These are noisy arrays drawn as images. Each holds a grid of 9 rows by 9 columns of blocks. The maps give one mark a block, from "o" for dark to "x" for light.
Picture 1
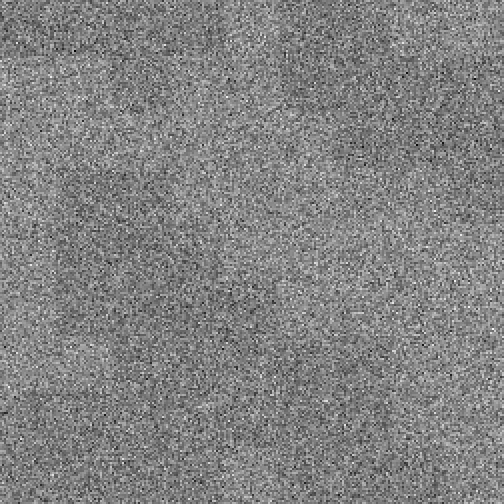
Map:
o o o o x o o x x
x x o x x o o o o
x x x x x x o o o
x o o x x x x x o
x o o o x x x x x
x o o o o x x x x
x x o o o o o x x
o o o o o o o x x
o o o o x o o o x
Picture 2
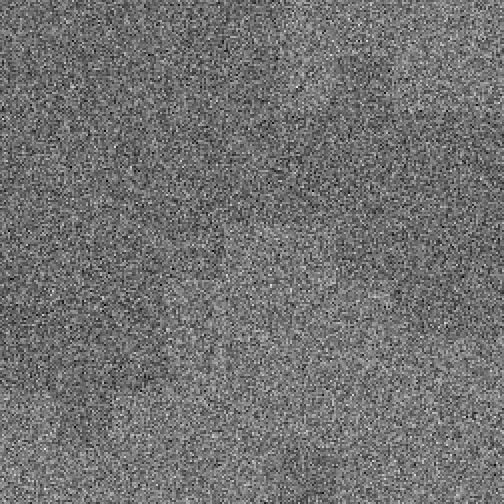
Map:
o o o o o x x x x
o o o o o x o x x
o o o o o o o o o
o o o o o o o o o
o o o o x x o o o
o o o x x x x o o
o o o x x x x x x
x o x x x x x x x
x x x x x o x x x
